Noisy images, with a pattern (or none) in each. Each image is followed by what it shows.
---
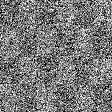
a checkerboard
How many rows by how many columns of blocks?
4 by 6
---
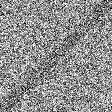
a diagonal band
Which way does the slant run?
bottom left to top right
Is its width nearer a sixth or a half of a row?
a sixth
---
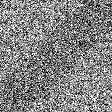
a diagonal band
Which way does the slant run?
bottom left to top right
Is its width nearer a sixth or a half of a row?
a half
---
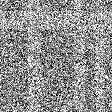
bands of rows crossing bands of columns
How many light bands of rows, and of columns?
1 and 3
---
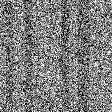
bands of columns
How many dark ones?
4
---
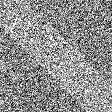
a diagonal band
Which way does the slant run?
top left to bottom right
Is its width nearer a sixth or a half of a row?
a half
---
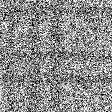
bands of rows crossing bands of columns
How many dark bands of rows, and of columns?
3 and 3
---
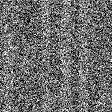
bands of columns
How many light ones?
4
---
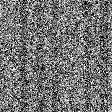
bands of columns
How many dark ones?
5
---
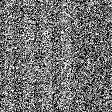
bands of columns
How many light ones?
4
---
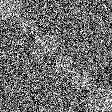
blocks along the diagonal
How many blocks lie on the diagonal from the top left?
6
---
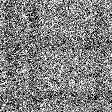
bands of rows crossing bands of columns
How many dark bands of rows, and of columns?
2 and 3
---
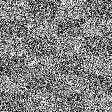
a checkerboard
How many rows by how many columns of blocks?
6 by 4
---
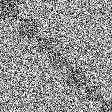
blocks along the diagonal
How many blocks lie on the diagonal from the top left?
7
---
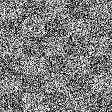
a checkerboard
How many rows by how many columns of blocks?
6 by 5
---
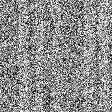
bands of columns
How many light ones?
5
